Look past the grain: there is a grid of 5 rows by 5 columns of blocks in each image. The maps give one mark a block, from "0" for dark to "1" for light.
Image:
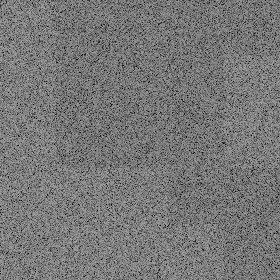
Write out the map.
1 0 0 0 0
1 0 0 0 1
1 0 0 0 1
1 1 1 0 0
1 1 1 1 0
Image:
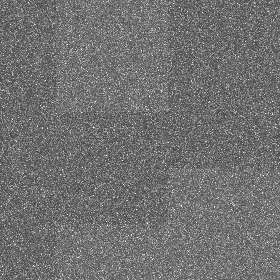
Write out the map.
0 1 1 0 0
0 1 1 0 0
0 0 0 0 0
0 0 0 1 1
0 1 1 1 1
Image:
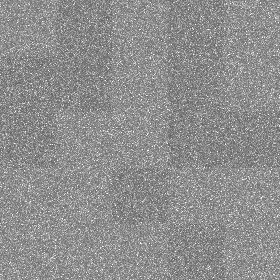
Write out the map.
1 0 1 0 1
0 0 1 0 1
0 1 1 0 0
1 1 0 1 1
1 1 1 0 1
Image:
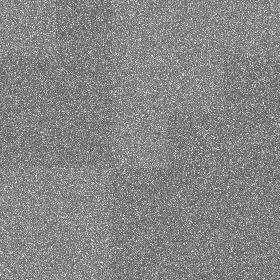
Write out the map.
1 0 1 1 1
0 0 1 1 0
0 0 1 0 0
1 1 0 0 0
1 1 0 0 0
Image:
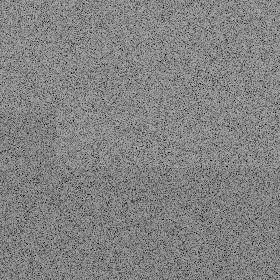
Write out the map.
1 1 1 1 1
1 1 1 1 1
0 1 1 1 1
0 0 0 0 0
0 0 0 0 0
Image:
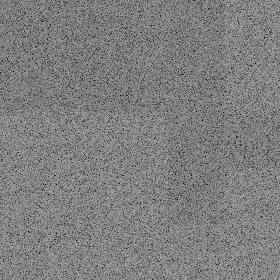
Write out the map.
0 0 0 0 1
0 0 0 0 1
1 1 1 0 0
1 1 1 0 1
1 1 1 1 1
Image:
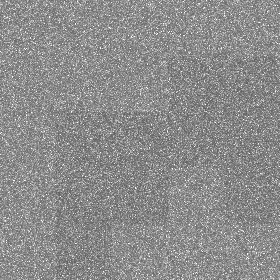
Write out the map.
1 1 1 1 1
1 1 1 0 0
1 0 0 0 0
1 0 0 1 0
1 0 1 1 1
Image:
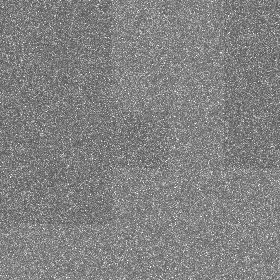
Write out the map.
0 0 1 1 0
0 0 1 1 0
0 0 0 1 0
0 0 1 1 1
1 1 1 1 1
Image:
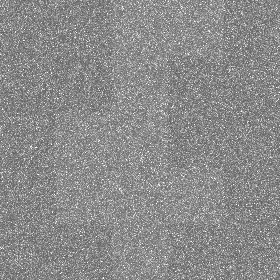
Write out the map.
0 0 1 1 0
0 0 1 0 0
0 1 1 0 0
0 1 1 1 0
0 0 1 0 0
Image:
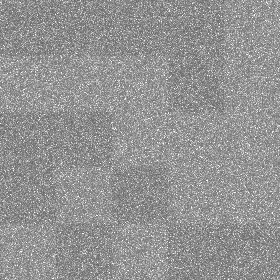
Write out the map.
0 0 0 0 1
1 1 1 0 1
0 0 1 1 1
0 1 0 1 1
1 0 1 0 0
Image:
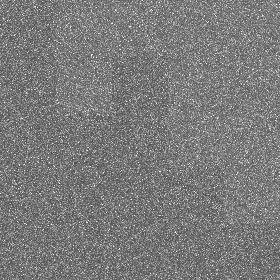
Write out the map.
0 1 1 1 1
0 1 0 1 1
0 0 0 1 1
0 0 0 0 1
0 0 0 0 0
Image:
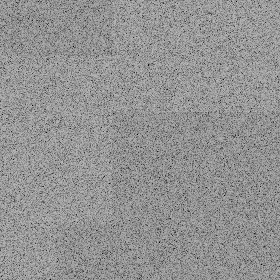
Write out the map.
0 0 1 1 1
1 1 1 1 1
1 1 0 0 0
1 1 0 0 0
1 0 0 0 0
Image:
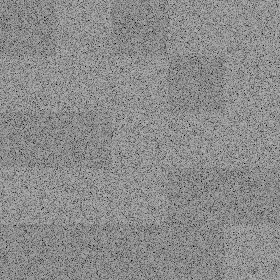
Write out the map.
0 1 0 1 1
1 1 1 0 1
0 0 1 1 1
1 1 1 0 0
0 0 0 0 1
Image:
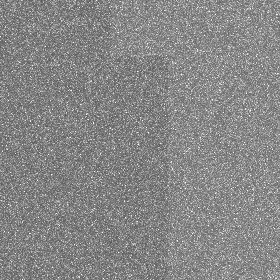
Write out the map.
0 0 1 1 1
0 0 0 1 1
0 0 0 1 1
0 0 0 1 1
0 0 0 1 1
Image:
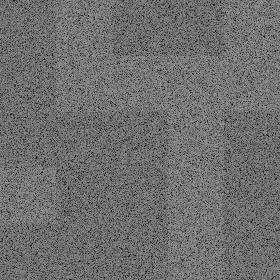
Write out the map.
0 1 0 0 1
0 1 1 1 1
0 0 0 1 0
1 0 0 1 0
0 0 0 1 0
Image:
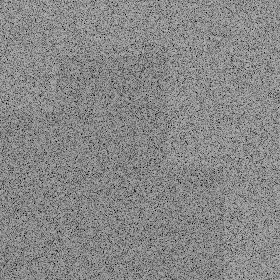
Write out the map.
1 1 1 1 1
1 0 0 1 1
0 0 0 1 1
0 0 0 0 1
0 0 0 0 1
